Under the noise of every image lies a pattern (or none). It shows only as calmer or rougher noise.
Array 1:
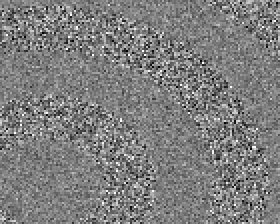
rings round one point
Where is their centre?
bottom left
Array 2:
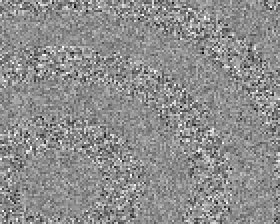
rings round one point
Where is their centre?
bottom left
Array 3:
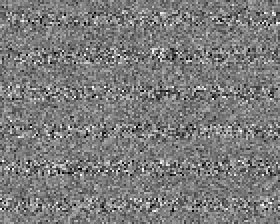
horizontal stripes
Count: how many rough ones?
6
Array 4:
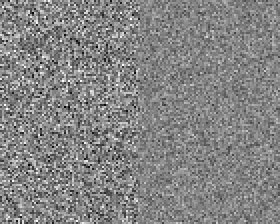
a sharp edge
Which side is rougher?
left
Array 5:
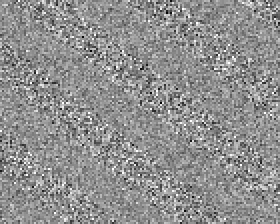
diagonal stripes
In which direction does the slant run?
top left to bottom right
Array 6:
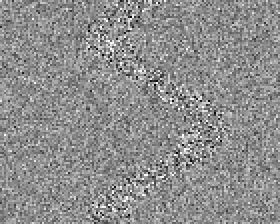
a wavy band
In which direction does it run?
top to bottom
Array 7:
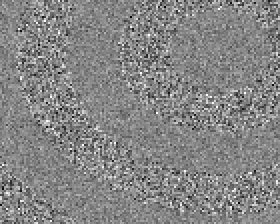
rings round one point
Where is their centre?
top right
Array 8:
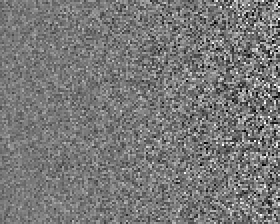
a smooth slope
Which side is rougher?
right
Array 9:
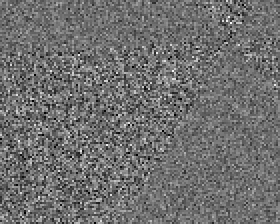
spokes from one point
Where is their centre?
top right
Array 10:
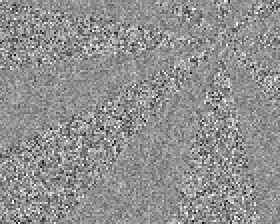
spokes from one point
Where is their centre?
top right
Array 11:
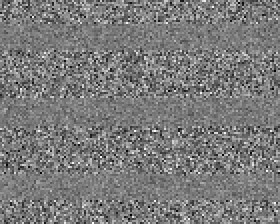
horizontal stripes
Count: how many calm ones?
3
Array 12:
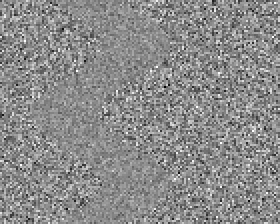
a wavy band
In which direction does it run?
top to bottom
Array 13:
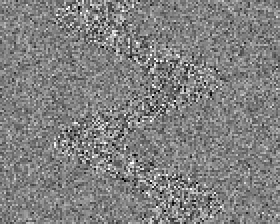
a wavy band
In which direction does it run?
top to bottom
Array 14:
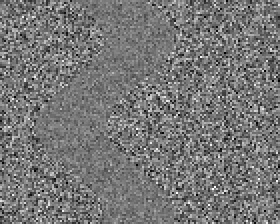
a wavy band
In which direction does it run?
top to bottom
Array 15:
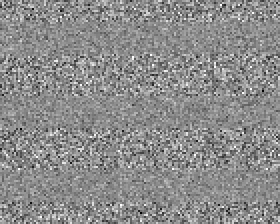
horizontal stripes
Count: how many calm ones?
3
